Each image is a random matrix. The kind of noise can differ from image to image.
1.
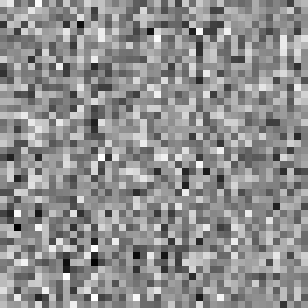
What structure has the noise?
low rank plus noise
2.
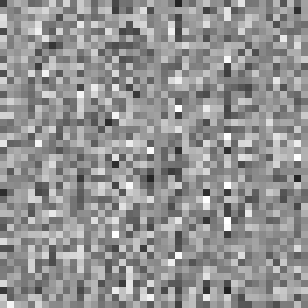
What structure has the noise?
columns of uneven size
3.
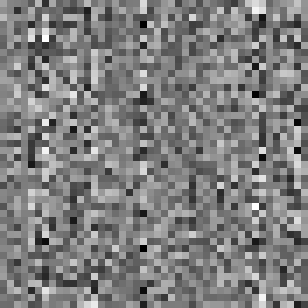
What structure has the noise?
columns of uneven size
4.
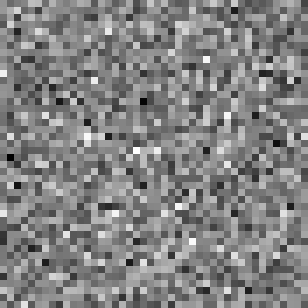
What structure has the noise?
independent entries
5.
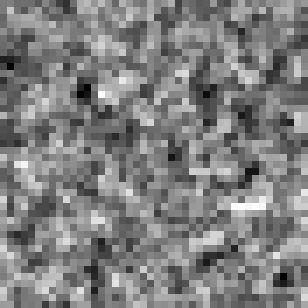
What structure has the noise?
blotchy
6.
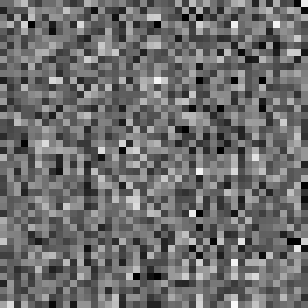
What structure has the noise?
low rank plus noise
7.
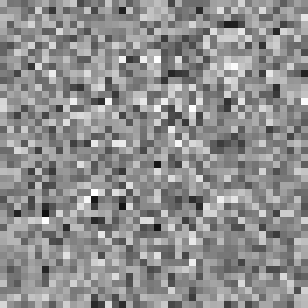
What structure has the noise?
low rank plus noise
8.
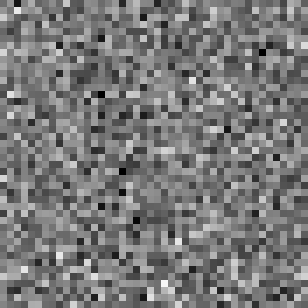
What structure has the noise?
independent entries
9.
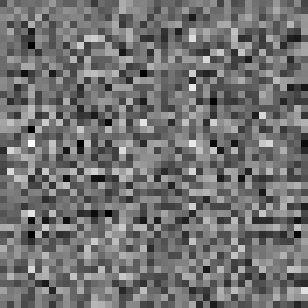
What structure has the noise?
low rank plus noise
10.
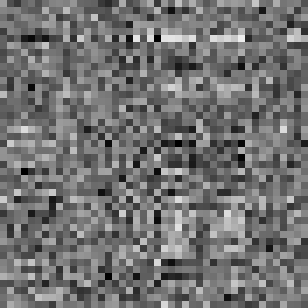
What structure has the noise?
low rank plus noise
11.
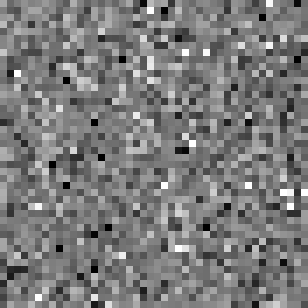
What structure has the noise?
heavy tails
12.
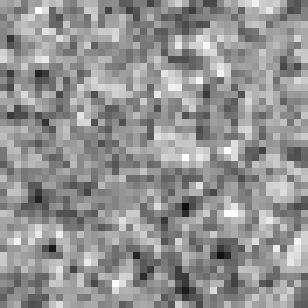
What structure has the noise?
blotchy
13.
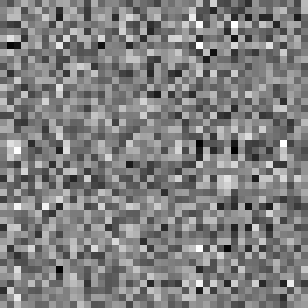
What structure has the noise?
low rank plus noise
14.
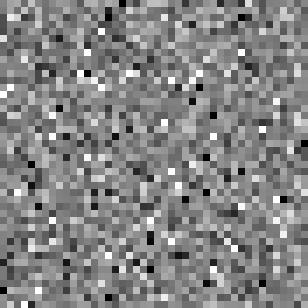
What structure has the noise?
heavy tails
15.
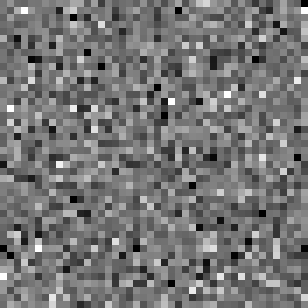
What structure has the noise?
heavy tails
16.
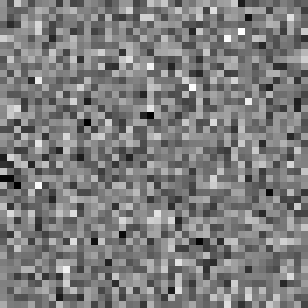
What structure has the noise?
independent entries
